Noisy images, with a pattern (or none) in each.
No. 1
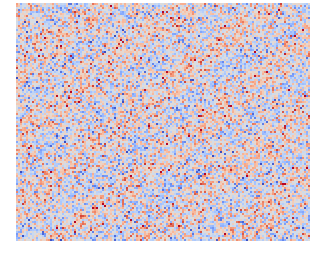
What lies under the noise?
diagonal stripes
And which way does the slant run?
bottom left to top right
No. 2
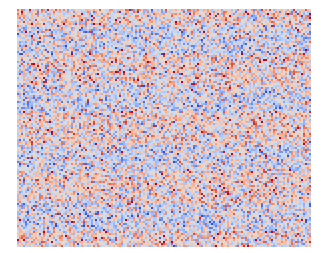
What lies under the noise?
horizontal stripes
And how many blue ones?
4
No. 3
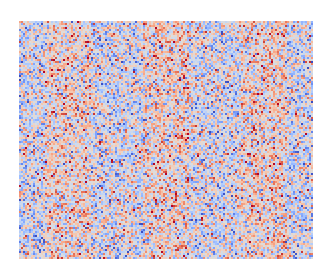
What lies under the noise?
vertical stripes
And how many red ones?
3
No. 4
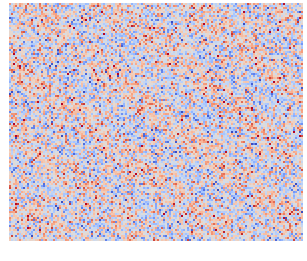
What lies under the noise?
diagonal stripes
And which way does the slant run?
top left to bottom right
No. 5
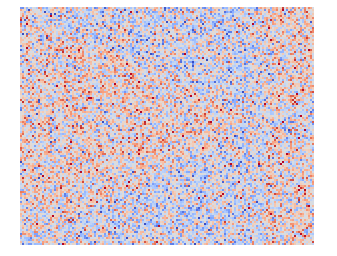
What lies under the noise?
spokes from one point
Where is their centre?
middle right
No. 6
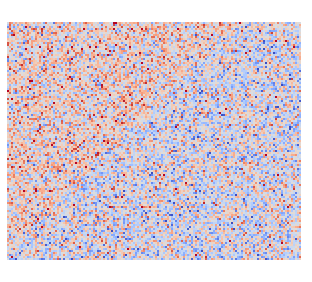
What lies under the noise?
a sharp edge
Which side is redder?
top left
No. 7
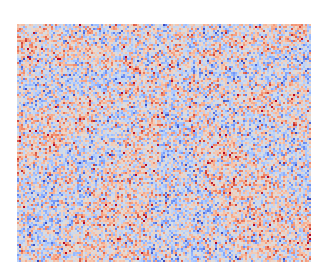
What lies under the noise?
spokes from one point
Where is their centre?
top middle
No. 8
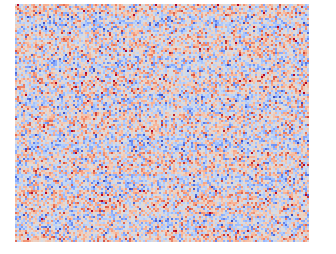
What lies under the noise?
horizontal stripes
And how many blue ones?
6
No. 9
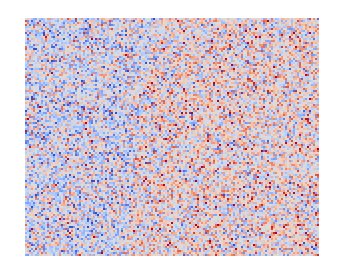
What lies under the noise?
a sharp edge
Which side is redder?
right
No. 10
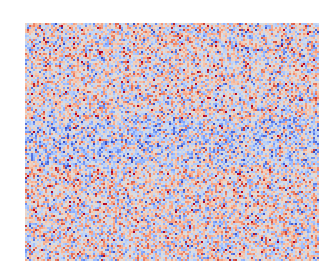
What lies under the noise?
one horizontal stripe
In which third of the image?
middle
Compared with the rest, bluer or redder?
bluer
